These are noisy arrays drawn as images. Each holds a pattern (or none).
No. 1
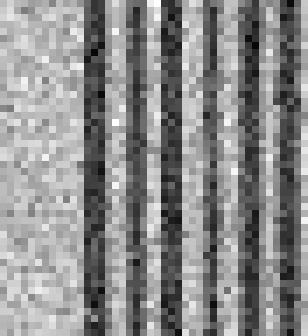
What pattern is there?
bands of columns
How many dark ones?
6
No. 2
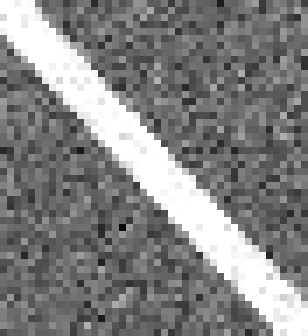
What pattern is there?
a diagonal band
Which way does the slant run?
top left to bottom right
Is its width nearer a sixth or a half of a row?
a sixth
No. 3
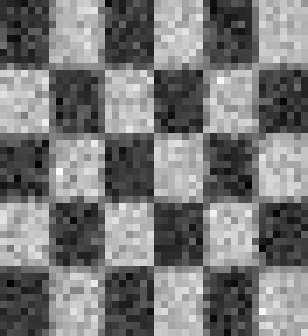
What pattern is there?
a checkerboard
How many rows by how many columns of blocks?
5 by 6
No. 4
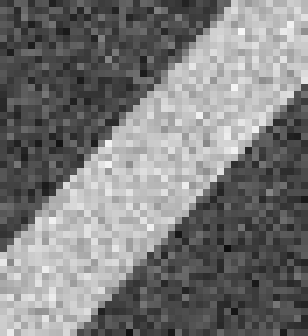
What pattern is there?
a diagonal band
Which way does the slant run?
bottom left to top right
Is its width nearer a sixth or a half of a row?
a half
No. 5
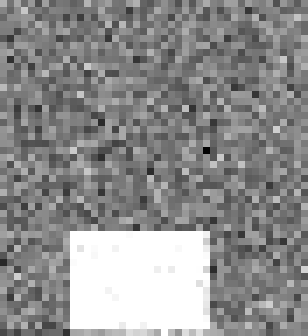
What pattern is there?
one block
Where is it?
bottom middle
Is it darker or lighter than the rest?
lighter
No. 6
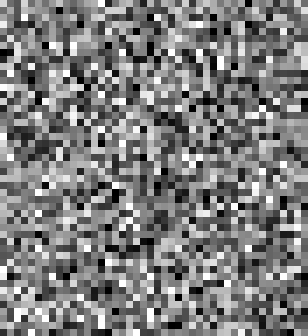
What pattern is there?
only noise
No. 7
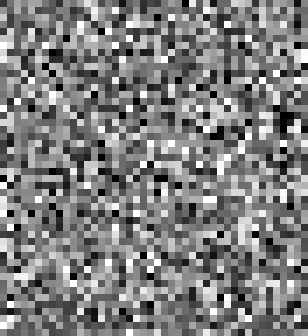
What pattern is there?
only noise
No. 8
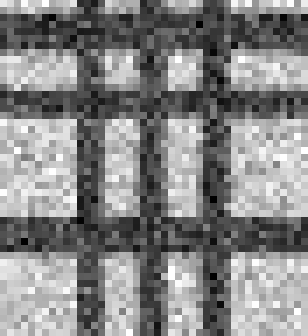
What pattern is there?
bands of rows crossing bands of columns
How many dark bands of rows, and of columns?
3 and 3
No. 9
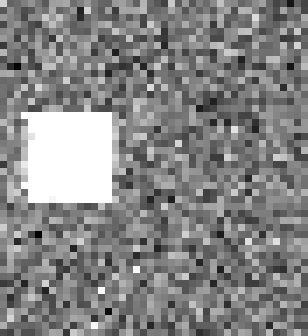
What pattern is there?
one block
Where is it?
middle left
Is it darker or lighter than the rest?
lighter
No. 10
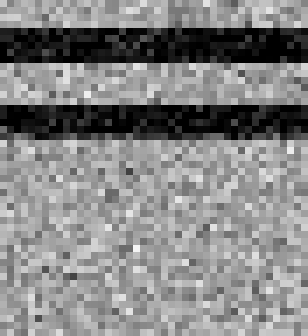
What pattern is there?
bands of rows
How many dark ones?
2
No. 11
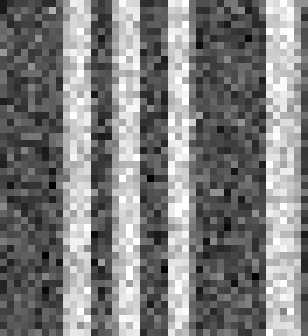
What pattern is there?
bands of columns
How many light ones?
4
